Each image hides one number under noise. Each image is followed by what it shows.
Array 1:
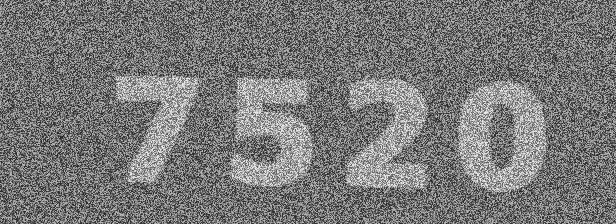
7520
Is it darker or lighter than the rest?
lighter
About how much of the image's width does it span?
two thirds
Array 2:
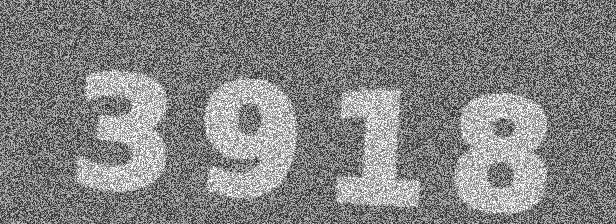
3918
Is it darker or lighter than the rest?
lighter
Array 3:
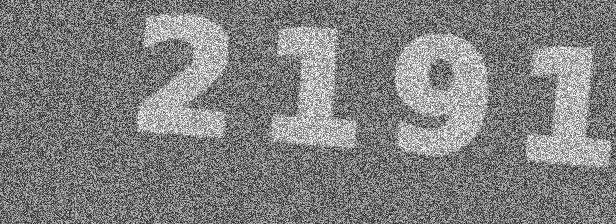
2191
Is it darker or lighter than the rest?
lighter
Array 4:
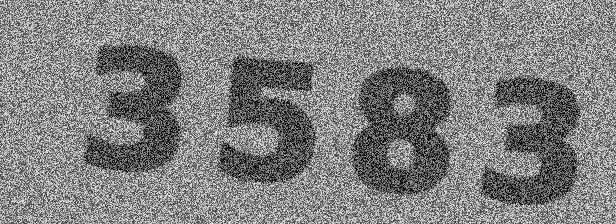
3583
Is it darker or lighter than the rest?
darker
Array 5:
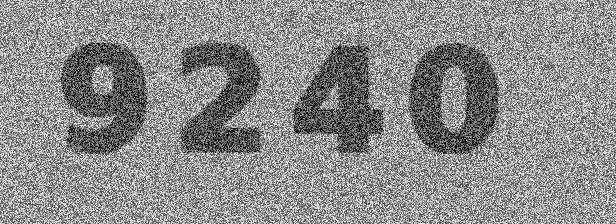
9240
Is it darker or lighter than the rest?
darker
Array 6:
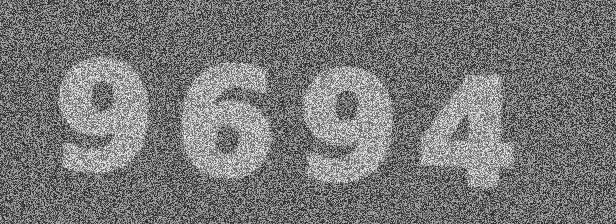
9694
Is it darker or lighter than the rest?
lighter
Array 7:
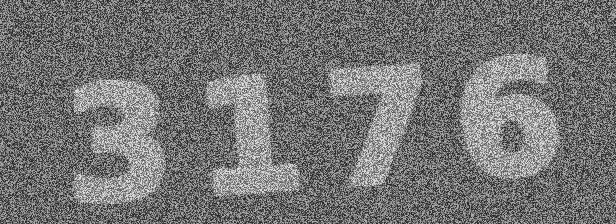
3176
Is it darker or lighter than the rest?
lighter
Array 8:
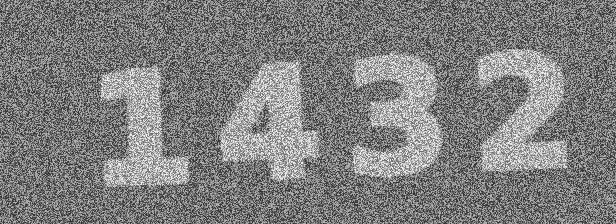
1432
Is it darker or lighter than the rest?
lighter
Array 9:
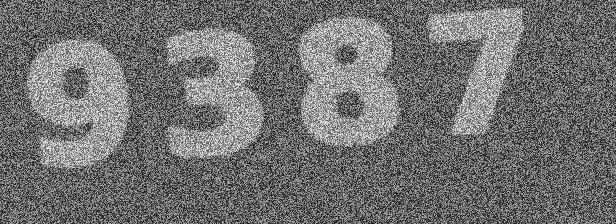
9387
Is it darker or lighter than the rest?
lighter
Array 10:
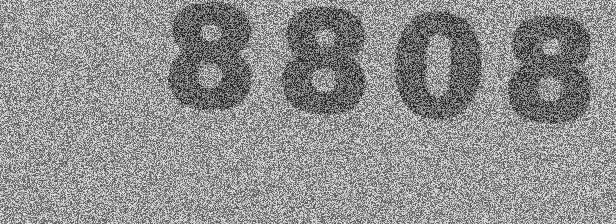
8808
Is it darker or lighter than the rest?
darker
